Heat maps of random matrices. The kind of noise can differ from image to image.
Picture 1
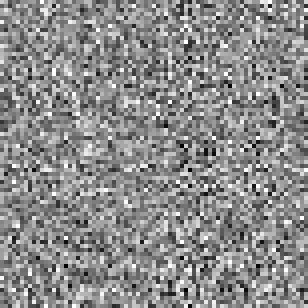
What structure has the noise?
low rank plus noise
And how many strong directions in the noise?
five to eight
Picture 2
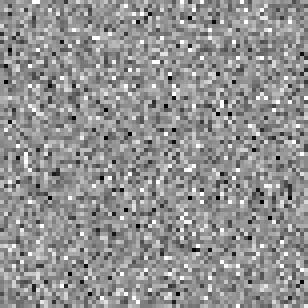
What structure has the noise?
heavy tails
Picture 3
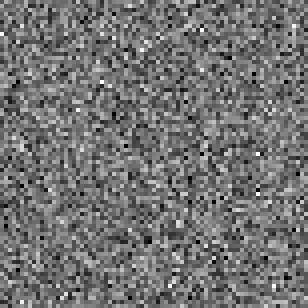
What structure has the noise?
independent entries
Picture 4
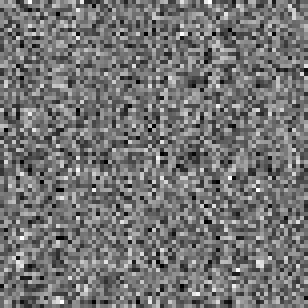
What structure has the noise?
low rank plus noise
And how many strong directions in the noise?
two
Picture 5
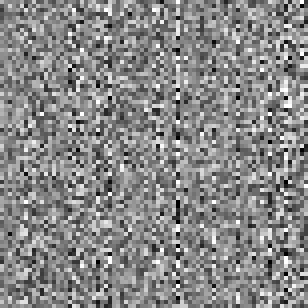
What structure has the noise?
columns of uneven size
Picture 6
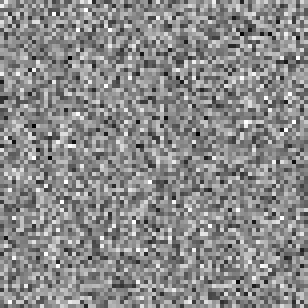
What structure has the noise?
independent entries
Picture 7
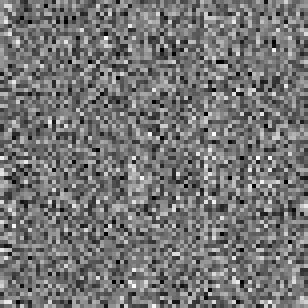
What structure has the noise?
low rank plus noise
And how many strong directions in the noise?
three or four
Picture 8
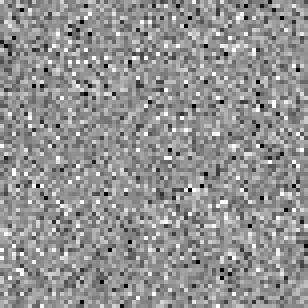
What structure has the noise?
heavy tails
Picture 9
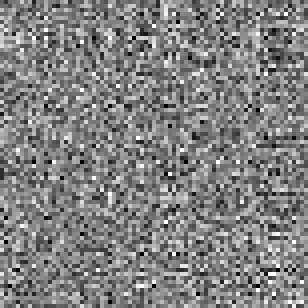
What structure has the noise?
low rank plus noise
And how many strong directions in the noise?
five to eight
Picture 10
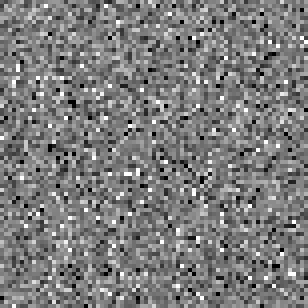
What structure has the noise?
heavy tails
